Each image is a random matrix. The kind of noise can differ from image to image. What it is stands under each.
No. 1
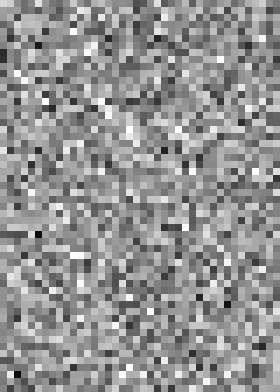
independent entries
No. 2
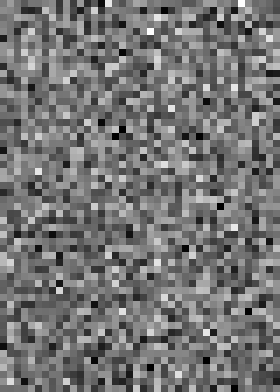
independent entries
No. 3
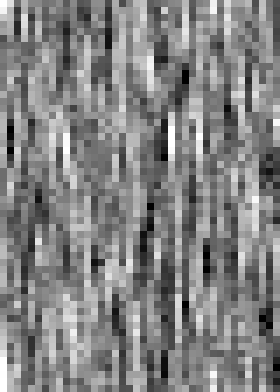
streaked along the columns
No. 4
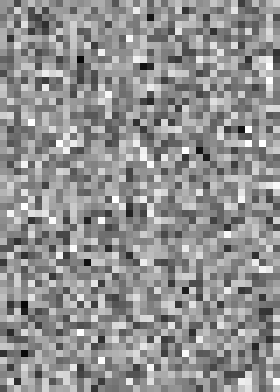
independent entries
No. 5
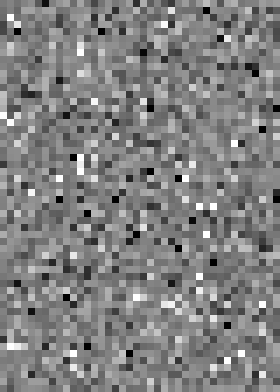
heavy tails
